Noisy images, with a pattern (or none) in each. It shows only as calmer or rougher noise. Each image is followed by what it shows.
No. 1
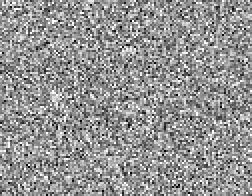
only noise
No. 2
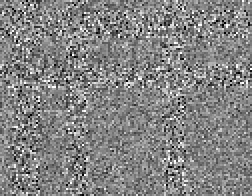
bands of rows crossing bands of columns
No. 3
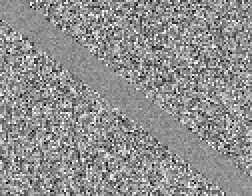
a diagonal band
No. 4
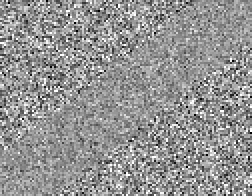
a diagonal band
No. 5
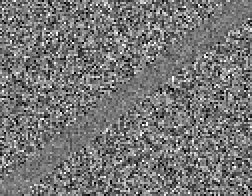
a diagonal band
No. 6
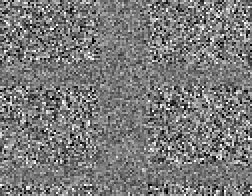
bands of rows crossing bands of columns
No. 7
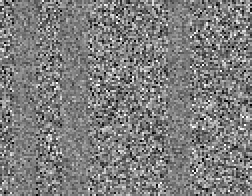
bands of columns
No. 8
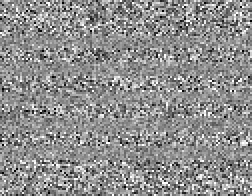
bands of rows
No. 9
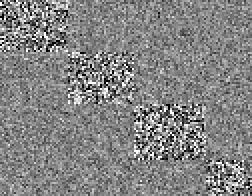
blocks along the diagonal
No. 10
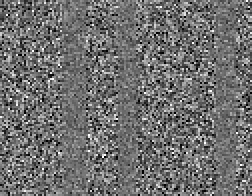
bands of columns
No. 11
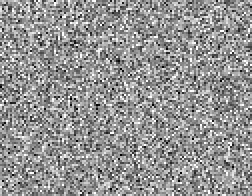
only noise
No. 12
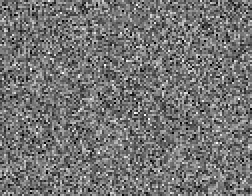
only noise
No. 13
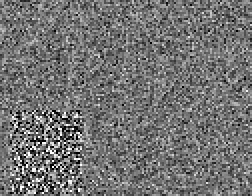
one block
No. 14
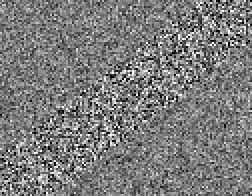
a diagonal band
